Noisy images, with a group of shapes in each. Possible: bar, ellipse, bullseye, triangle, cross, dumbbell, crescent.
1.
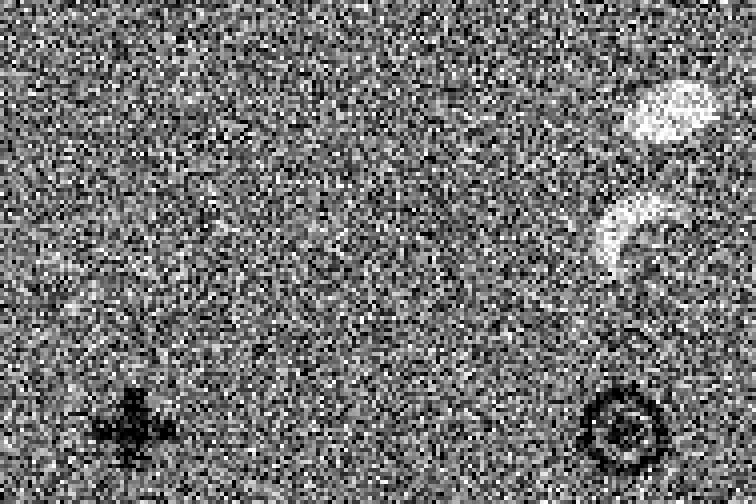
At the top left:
nothing
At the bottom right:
bullseye
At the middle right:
crescent
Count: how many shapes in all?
4
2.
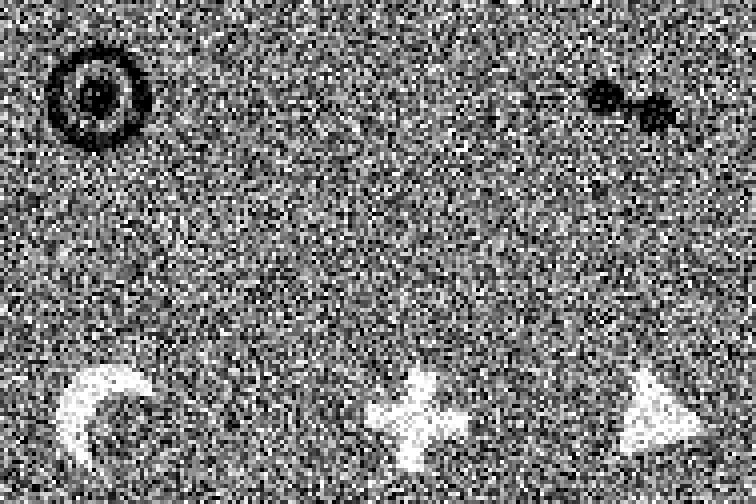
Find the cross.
bottom middle
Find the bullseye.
top left
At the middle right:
nothing
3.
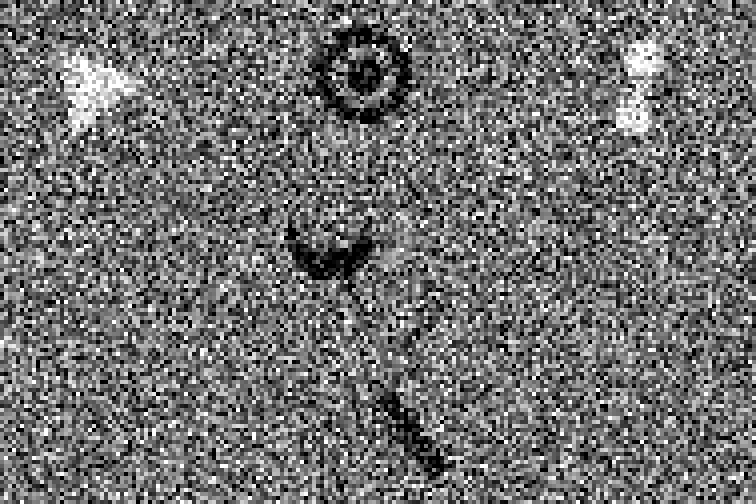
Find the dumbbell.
top right
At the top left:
triangle
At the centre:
crescent
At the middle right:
nothing
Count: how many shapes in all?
5
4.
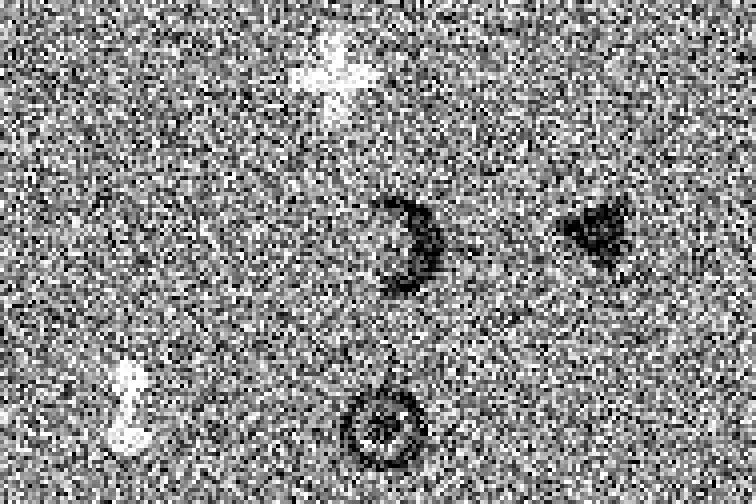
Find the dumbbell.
bottom left
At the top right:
nothing
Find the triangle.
middle right
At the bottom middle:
bullseye
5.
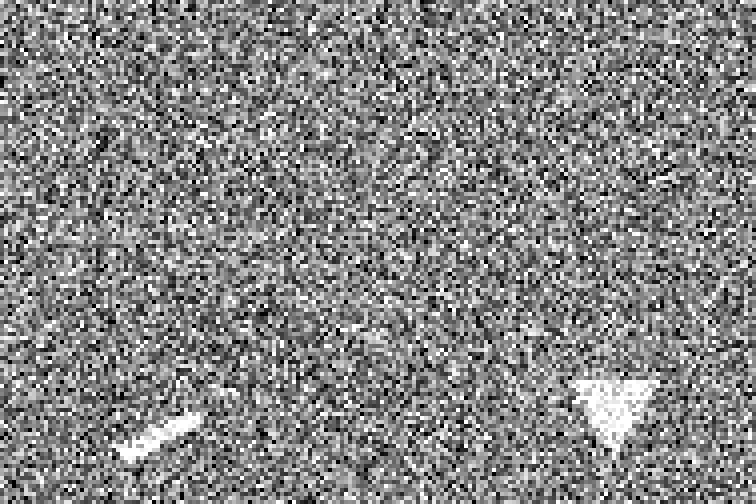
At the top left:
nothing
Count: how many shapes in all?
2
